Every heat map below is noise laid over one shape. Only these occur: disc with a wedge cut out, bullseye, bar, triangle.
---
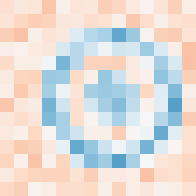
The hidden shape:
bullseye
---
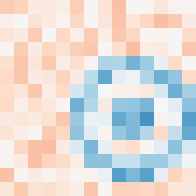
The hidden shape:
bullseye
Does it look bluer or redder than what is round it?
bluer
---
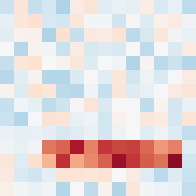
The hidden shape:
bar
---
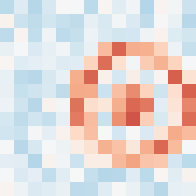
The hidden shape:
bullseye
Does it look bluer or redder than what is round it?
redder
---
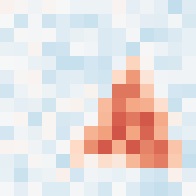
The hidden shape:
triangle
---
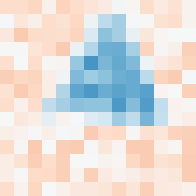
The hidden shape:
triangle
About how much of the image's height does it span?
two thirds
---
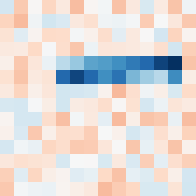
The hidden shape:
bar
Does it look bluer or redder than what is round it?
bluer
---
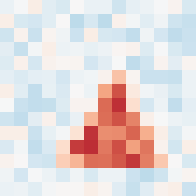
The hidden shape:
triangle
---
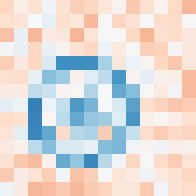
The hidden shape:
bullseye
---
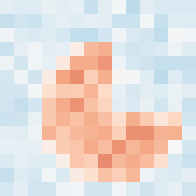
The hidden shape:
disc with a wedge cut out
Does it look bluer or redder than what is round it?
redder
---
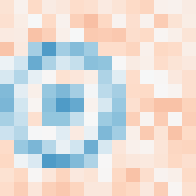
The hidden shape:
bullseye
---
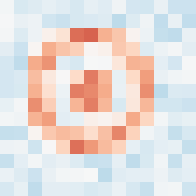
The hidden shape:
bullseye
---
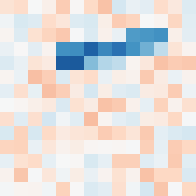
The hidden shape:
bar
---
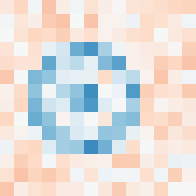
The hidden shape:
bullseye
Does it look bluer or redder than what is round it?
bluer
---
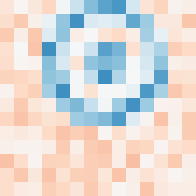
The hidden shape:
bullseye
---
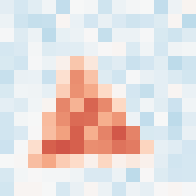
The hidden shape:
triangle
